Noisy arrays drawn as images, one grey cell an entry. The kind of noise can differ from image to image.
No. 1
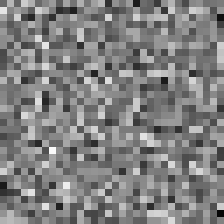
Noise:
low rank plus noise
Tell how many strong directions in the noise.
three or four
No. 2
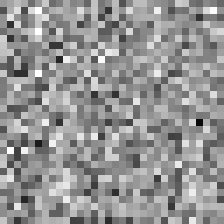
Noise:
low rank plus noise
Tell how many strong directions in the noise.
five to eight
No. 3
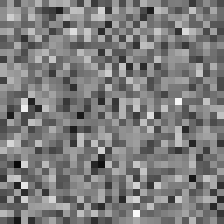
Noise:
low rank plus noise
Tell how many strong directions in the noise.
five to eight
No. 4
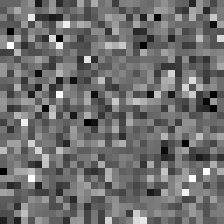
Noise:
heavy tails
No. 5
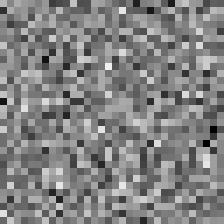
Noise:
low rank plus noise
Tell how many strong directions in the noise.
three or four
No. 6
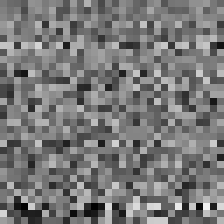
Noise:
rows of uneven size
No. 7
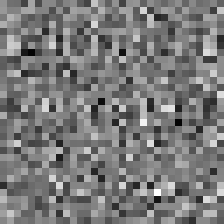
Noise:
low rank plus noise
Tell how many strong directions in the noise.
one
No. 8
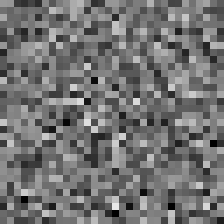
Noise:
low rank plus noise
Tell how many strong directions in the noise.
three or four
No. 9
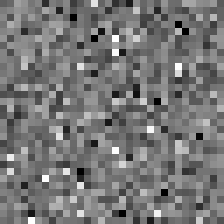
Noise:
heavy tails
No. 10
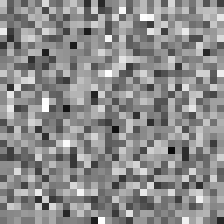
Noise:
independent entries
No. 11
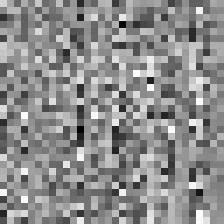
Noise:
columns of uneven size
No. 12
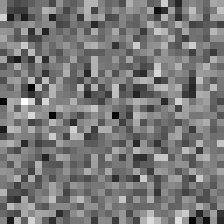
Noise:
low rank plus noise
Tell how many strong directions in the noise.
five to eight
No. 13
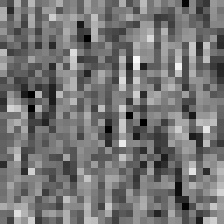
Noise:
streaked along the columns
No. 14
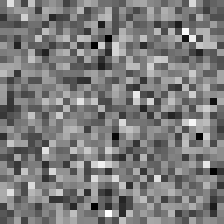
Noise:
independent entries
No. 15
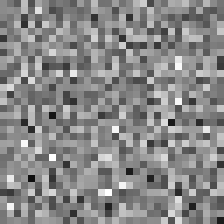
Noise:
low rank plus noise
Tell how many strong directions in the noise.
three or four
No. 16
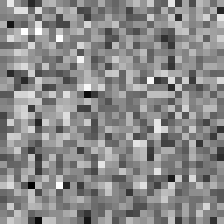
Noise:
low rank plus noise
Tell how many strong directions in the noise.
five to eight
